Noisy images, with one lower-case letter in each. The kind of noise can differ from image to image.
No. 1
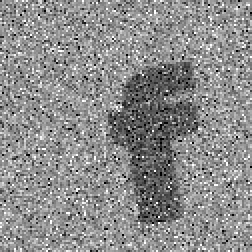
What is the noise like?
heavy tails
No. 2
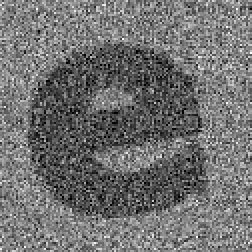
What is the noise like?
low rank plus noise
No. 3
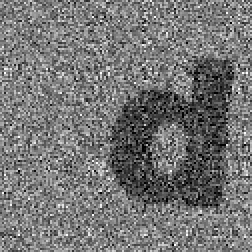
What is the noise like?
low rank plus noise
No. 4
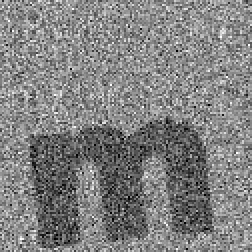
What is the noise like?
low rank plus noise
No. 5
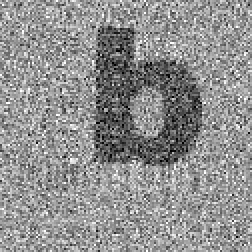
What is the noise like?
low rank plus noise
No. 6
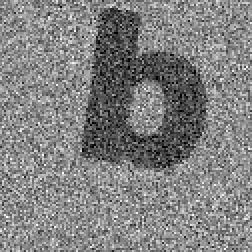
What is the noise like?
independent entries
